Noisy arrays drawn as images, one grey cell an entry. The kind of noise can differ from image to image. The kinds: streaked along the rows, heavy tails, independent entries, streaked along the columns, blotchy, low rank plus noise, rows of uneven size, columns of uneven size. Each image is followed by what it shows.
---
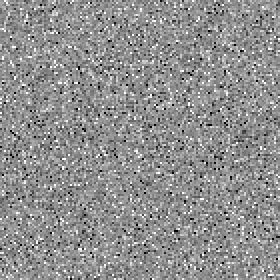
heavy tails
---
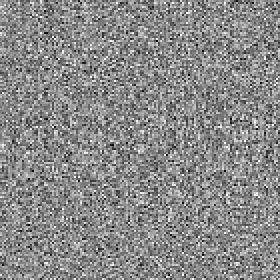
low rank plus noise
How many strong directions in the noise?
five to eight
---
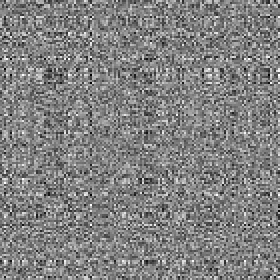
low rank plus noise
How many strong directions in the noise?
two
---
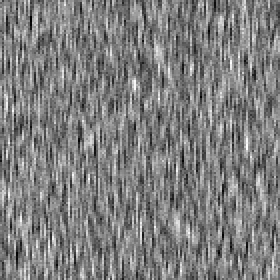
streaked along the columns
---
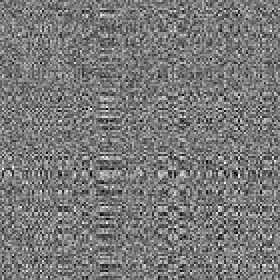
low rank plus noise
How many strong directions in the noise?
one
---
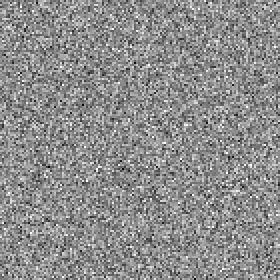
independent entries
